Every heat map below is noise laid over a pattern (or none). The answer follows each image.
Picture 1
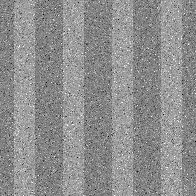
vertical stripes
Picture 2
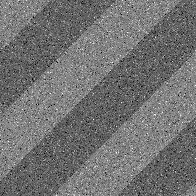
diagonal stripes
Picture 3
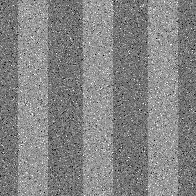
vertical stripes
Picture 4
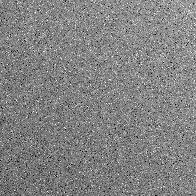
a smooth slope
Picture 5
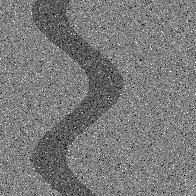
a wavy band
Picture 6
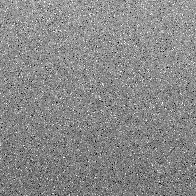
a smooth slope
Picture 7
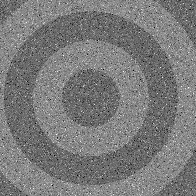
rings round one point
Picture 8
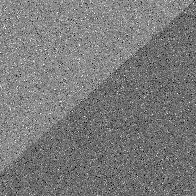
a sharp edge
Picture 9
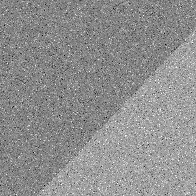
a sharp edge
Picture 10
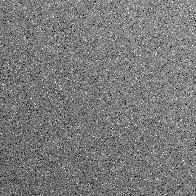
a smooth slope
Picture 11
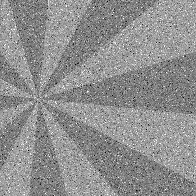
spokes from one point
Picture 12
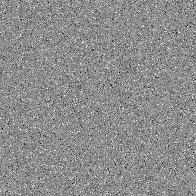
only noise
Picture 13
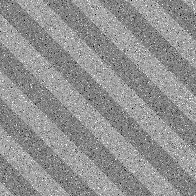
diagonal stripes
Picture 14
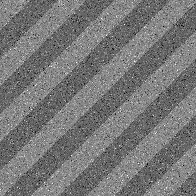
diagonal stripes
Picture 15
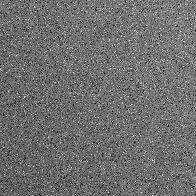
a smooth slope
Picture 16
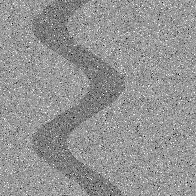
a wavy band
